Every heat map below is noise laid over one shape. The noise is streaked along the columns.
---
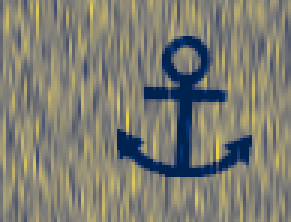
dark anchor
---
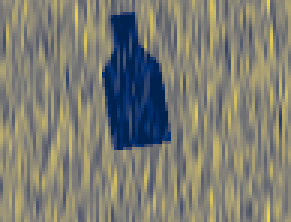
dark bottle
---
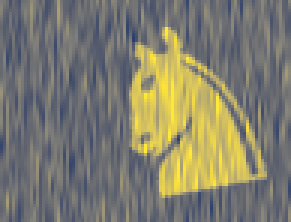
light chess knight
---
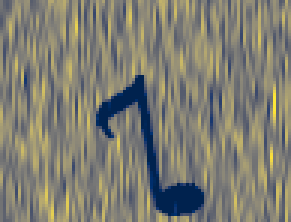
dark musical note
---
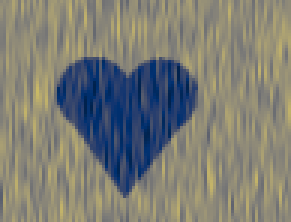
dark heart
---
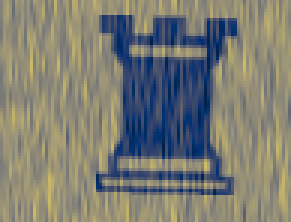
dark chess rook
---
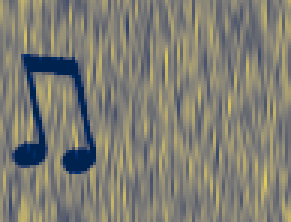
dark pair of musical notes
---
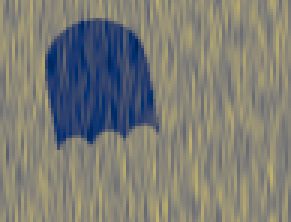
dark ghost
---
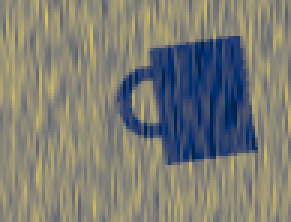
dark cup
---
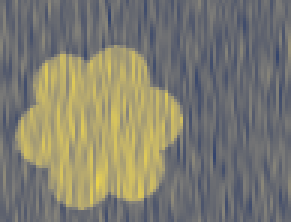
light flower
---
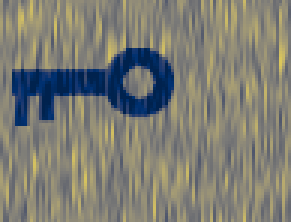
dark key
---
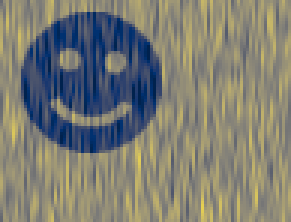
dark smiling face
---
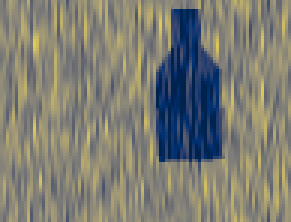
dark bottle
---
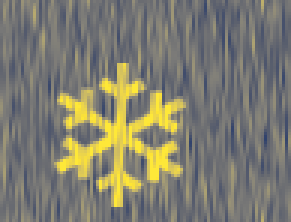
light snowflake
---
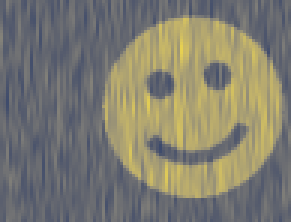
light smiling face
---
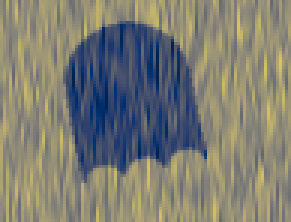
dark ghost
